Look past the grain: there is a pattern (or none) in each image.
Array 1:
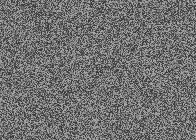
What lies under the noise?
only noise
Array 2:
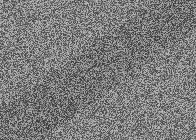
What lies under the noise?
a diagonal band
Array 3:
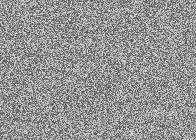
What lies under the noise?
only noise
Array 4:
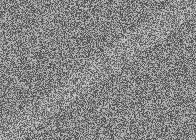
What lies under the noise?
a diagonal band
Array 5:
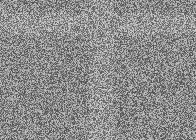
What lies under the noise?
bands of rows crossing bands of columns
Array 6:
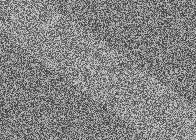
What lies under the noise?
a diagonal band
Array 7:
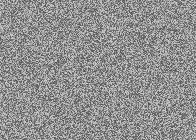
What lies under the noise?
only noise
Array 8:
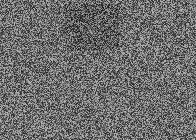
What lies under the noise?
one block
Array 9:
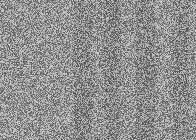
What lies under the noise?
bands of columns
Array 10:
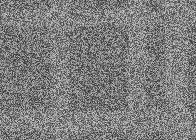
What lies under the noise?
bands of rows crossing bands of columns
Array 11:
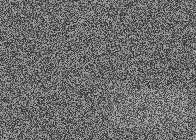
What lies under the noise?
one block
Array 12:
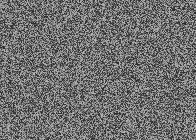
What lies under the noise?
only noise
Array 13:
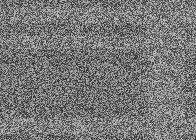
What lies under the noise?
bands of rows crossing bands of columns
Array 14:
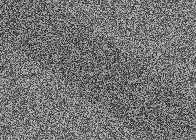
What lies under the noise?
a diagonal band
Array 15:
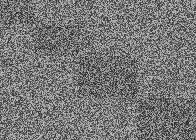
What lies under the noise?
blocks along the diagonal
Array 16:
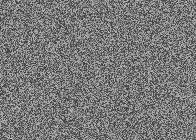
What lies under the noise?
only noise
